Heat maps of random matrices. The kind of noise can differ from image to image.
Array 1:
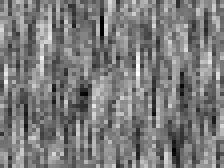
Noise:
streaked along the columns
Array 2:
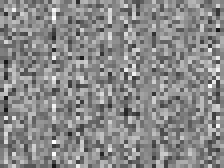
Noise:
columns of uneven size
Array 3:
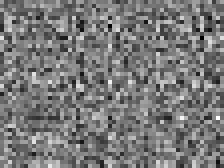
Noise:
low rank plus noise
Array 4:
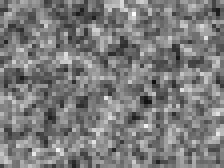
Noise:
blotchy
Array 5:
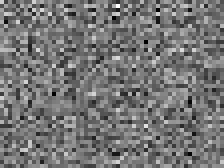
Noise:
low rank plus noise
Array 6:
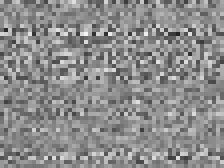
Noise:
rows of uneven size
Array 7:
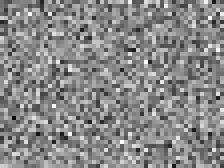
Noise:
independent entries
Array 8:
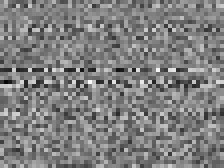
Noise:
rows of uneven size
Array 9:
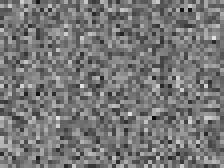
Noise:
low rank plus noise
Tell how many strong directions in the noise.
three or four
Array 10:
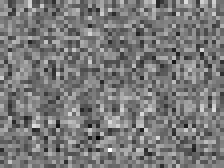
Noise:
low rank plus noise
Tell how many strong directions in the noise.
two
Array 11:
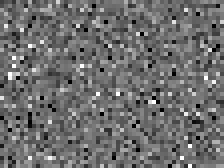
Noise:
heavy tails
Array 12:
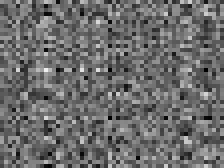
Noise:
low rank plus noise
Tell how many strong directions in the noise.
one
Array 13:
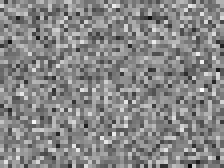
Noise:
independent entries
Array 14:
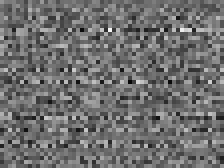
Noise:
rows of uneven size
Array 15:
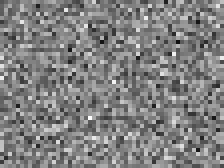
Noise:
independent entries
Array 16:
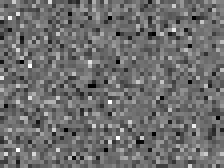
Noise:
heavy tails
